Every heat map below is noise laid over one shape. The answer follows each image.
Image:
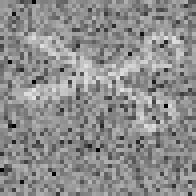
light pair of scissors
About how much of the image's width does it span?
nearly all
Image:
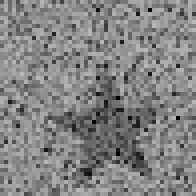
dark star
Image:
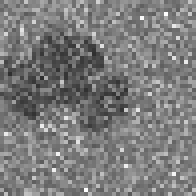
dark car
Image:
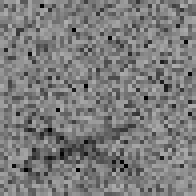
dark pair of scissors
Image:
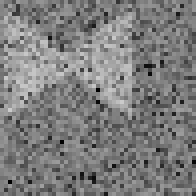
light bow tie
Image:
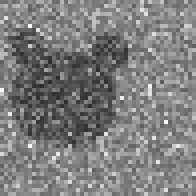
dark bear's head
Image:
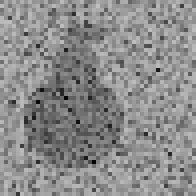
dark pear
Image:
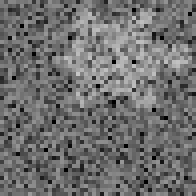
light turtle
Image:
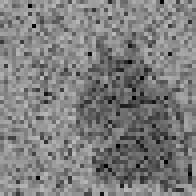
dark chess knight
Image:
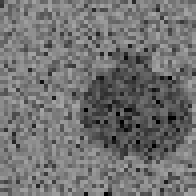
dark apple
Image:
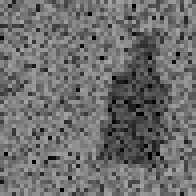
dark bottle
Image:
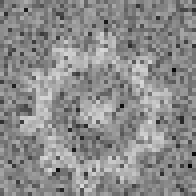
light gear
